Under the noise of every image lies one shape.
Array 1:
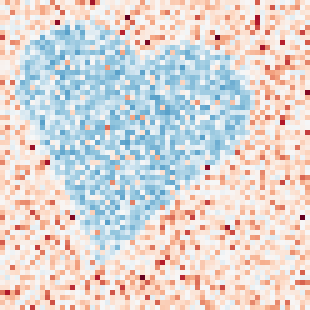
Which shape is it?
heart
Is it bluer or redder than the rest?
bluer
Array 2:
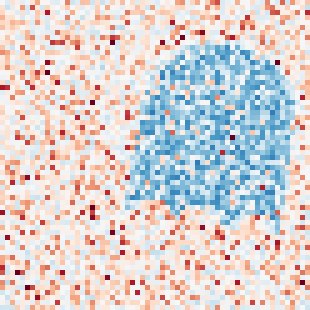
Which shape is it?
ghost
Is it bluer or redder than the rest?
bluer
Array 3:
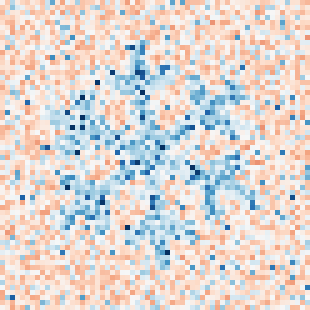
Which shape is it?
snowflake
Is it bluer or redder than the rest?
bluer
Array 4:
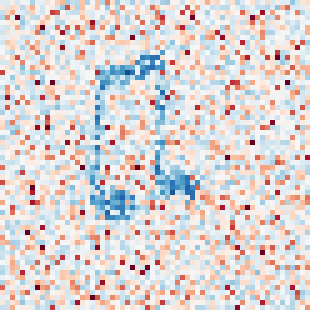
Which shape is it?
pair of musical notes
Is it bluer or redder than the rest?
bluer
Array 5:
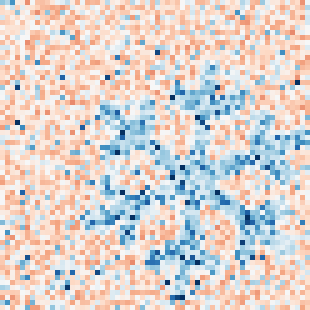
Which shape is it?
snowflake
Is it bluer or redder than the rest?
bluer
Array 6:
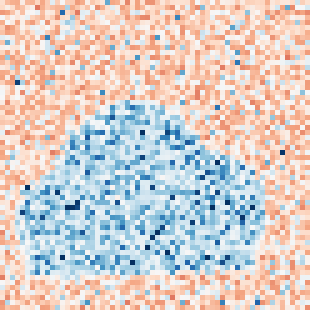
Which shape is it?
cloud
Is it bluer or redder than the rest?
bluer
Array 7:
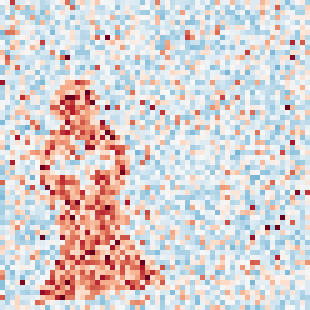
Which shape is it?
chess bishop
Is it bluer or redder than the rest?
redder
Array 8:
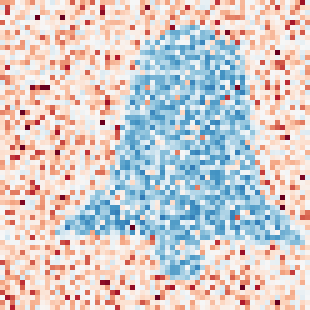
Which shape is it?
bell
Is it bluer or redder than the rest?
bluer
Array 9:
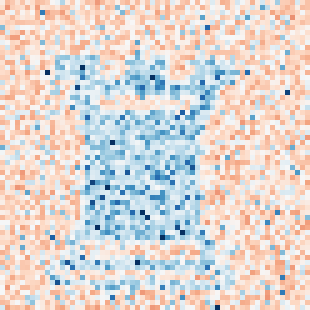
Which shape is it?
chess rook
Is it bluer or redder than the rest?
bluer
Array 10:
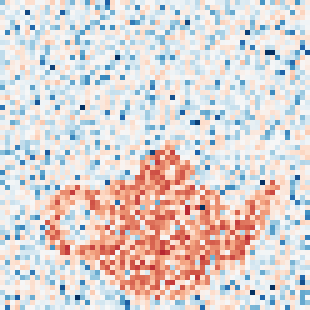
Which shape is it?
teapot
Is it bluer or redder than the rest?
redder
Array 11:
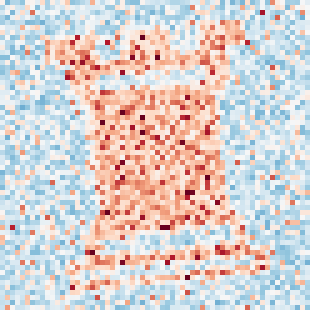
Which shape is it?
chess rook
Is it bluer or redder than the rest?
redder
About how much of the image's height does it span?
nearly all
